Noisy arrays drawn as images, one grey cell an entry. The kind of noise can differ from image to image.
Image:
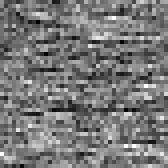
streaked along the rows
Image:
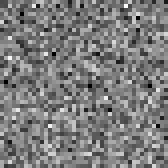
independent entries
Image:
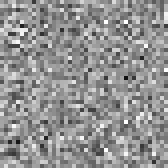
low rank plus noise
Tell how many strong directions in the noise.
two
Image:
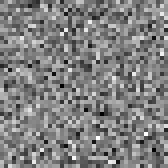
independent entries
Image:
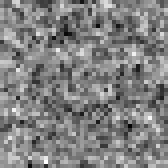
blotchy
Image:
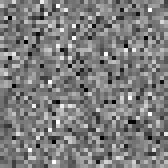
heavy tails
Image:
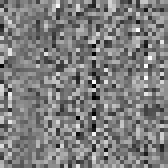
columns of uneven size
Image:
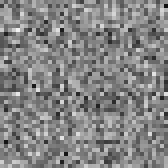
low rank plus noise
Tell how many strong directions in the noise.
two
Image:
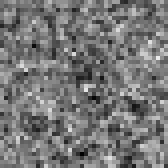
blotchy
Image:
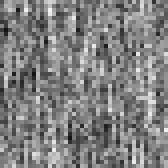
streaked along the columns
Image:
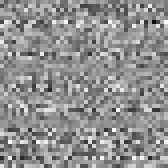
rows of uneven size
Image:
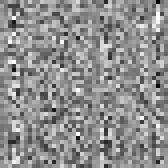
columns of uneven size
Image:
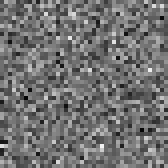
independent entries
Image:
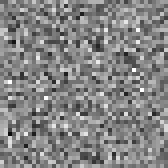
low rank plus noise
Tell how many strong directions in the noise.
five to eight
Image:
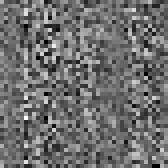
columns of uneven size
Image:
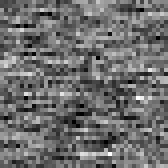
streaked along the rows
